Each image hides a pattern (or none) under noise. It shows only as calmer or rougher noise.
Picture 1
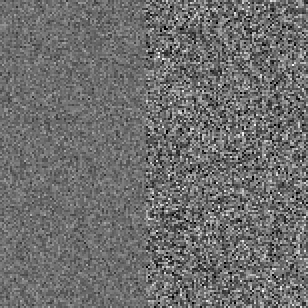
a sharp edge
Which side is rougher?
right
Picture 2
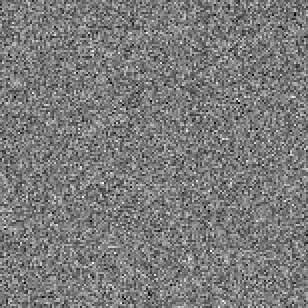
only noise
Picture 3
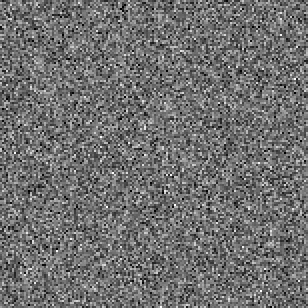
only noise
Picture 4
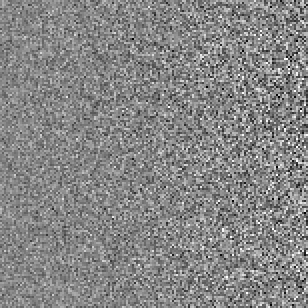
a smooth slope
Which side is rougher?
right
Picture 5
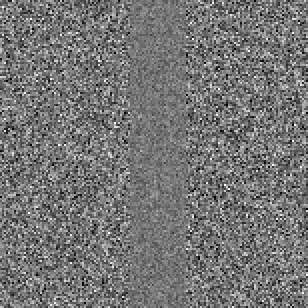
one vertical stripe
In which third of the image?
middle
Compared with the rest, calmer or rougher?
calmer
